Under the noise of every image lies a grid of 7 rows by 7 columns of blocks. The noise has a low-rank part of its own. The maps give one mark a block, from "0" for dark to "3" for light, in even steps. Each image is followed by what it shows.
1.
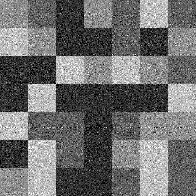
2102131
3200102
0032321
0300003
3110122
0310231
2300131
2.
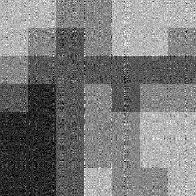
3322333
3212332
2111111
1012122
0012233
0012233
0013223
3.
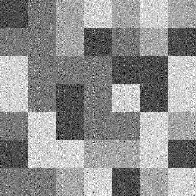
0123232
1120120
3111003
3101303
1301132
0332230
1123023
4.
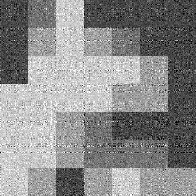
0130000
0232100
0333320
3333220
3321000
3321110
3202322
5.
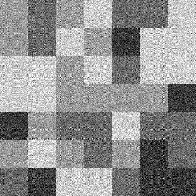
2123113
2132033
3323133
3322220
0211311
2321201
1033100
